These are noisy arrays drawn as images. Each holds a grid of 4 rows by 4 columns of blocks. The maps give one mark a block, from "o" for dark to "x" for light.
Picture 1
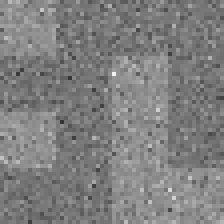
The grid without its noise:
x o o o
o o x o
x o x o
o o x x
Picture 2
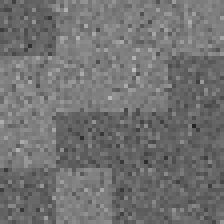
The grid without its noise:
o x x x
x x x o
x o o o
o x o o
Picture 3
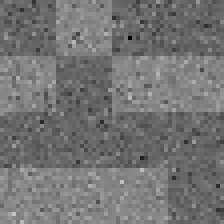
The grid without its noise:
o x o o
x o x x
o o o o
x x x o
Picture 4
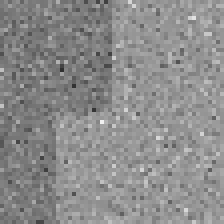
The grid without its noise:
o o x x
o o x x
o x x x
o x x x
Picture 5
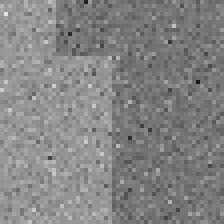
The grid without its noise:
x o o o
x x o o
x x o o
x x o o
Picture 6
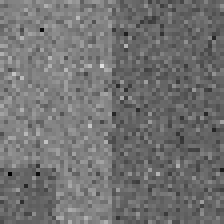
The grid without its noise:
x x o o
x x o o
x x o o
o x o o
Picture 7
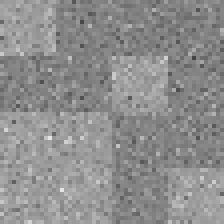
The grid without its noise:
x o o o
o o x o
x x o o
x x o x
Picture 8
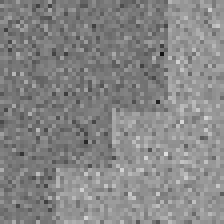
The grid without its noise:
o o o x
o o o x
o o x x
o x x x
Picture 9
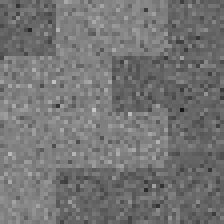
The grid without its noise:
o x x o
x x o o
x x x o
x o o o
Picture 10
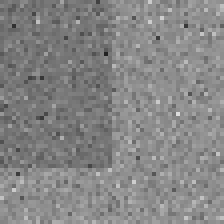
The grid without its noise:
o o x x
o o x x
o o x x
x x x x
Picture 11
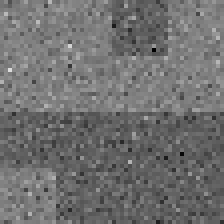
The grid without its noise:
x x o x
x x x x
o o o o
x o o o
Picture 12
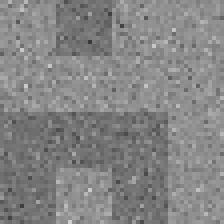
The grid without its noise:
x o x x
x x x x
o o o x
o x o x
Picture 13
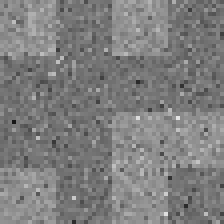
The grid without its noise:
x o x o
o o o o
o o x x
x o x o
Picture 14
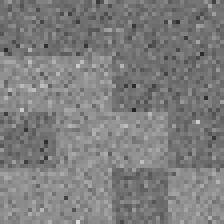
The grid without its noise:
o o o o
x x o o
o x x o
x x o x
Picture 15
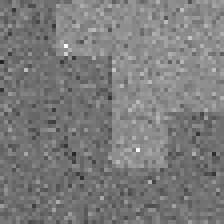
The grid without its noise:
o x x x
o o x x
o o x o
o o o o
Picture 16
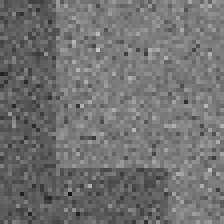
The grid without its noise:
o x x x
o x x x
o x x x
o o o x
